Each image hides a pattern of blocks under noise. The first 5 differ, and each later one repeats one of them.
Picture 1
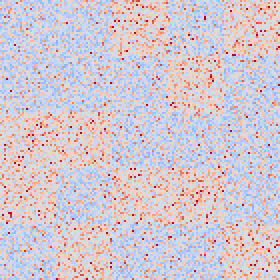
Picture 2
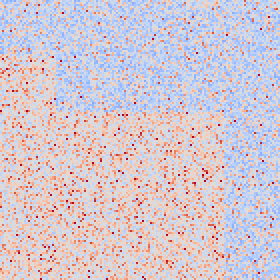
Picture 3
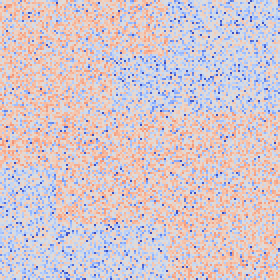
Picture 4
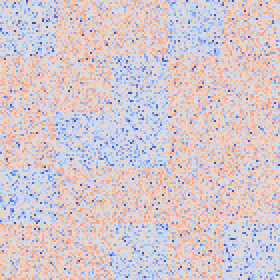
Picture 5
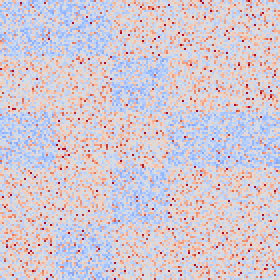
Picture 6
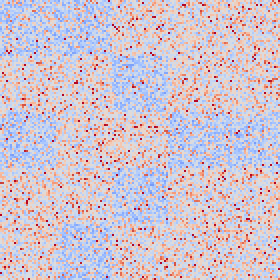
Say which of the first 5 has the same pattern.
5
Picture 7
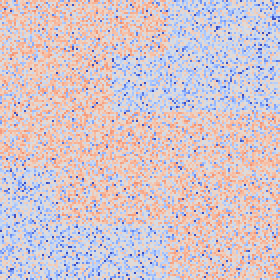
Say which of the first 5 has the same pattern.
3
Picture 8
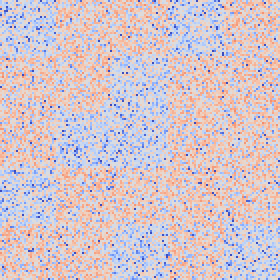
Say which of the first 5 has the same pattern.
4
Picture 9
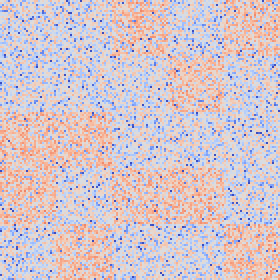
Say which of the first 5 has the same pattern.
1
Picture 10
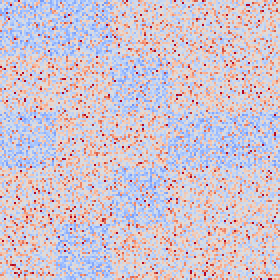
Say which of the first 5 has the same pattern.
5
